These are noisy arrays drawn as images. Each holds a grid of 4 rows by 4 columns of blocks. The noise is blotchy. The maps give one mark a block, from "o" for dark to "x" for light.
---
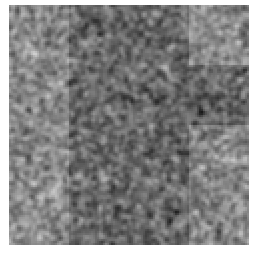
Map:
x o o x
x o o o
x o o x
x o o x
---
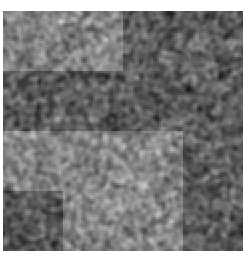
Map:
x x o o
o o o o
x x x o
o x x o
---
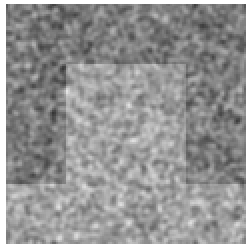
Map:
o o o o
o x x o
o x x o
x x x x
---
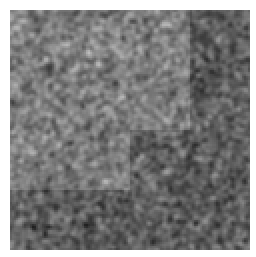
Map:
x x x o
x x x o
x x o o
o o o o
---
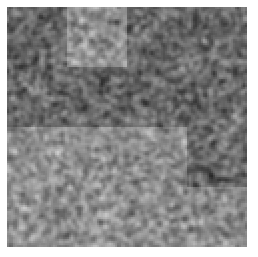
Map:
o x o o
o o o o
x x x o
x x x x
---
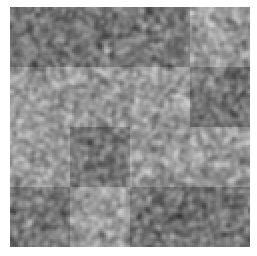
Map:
o o o x
x x x o
x o x x
o x o o
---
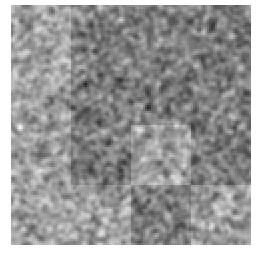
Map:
x o o o
x o o o
x o x o
x x o x
